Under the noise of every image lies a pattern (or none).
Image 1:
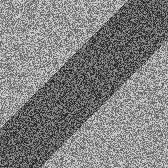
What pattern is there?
a diagonal band
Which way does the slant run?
bottom left to top right
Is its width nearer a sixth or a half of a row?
a half
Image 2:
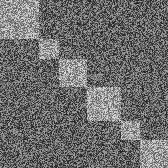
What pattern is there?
blocks along the diagonal
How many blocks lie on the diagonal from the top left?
6
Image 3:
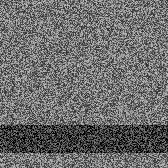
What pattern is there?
one band of rows
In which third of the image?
bottom
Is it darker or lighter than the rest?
darker
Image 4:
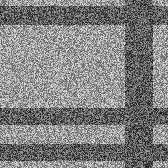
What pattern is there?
bands of rows crossing bands of columns
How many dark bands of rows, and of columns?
3 and 1
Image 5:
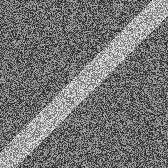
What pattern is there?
a diagonal band
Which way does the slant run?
bottom left to top right
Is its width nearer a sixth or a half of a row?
a sixth
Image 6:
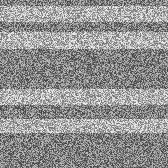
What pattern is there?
bands of rows
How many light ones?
4
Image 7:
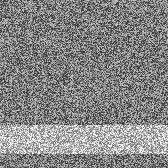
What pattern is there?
one band of rows
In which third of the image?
bottom
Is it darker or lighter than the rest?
lighter
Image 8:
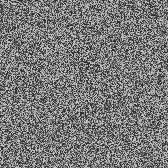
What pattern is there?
only noise
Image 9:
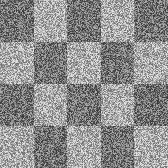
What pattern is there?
a checkerboard
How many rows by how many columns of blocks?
4 by 5
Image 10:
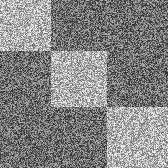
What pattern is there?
blocks along the diagonal
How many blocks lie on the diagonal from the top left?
3
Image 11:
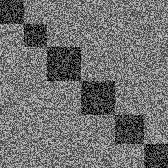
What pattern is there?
blocks along the diagonal
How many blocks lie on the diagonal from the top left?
6
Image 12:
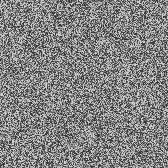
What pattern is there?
only noise
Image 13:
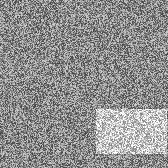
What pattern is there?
one block
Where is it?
bottom right
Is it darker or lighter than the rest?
lighter
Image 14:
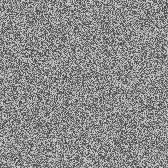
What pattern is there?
only noise
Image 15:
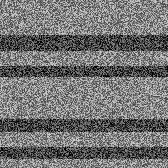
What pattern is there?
bands of rows
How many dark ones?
4
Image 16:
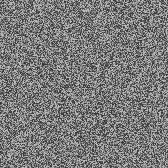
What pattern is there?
only noise
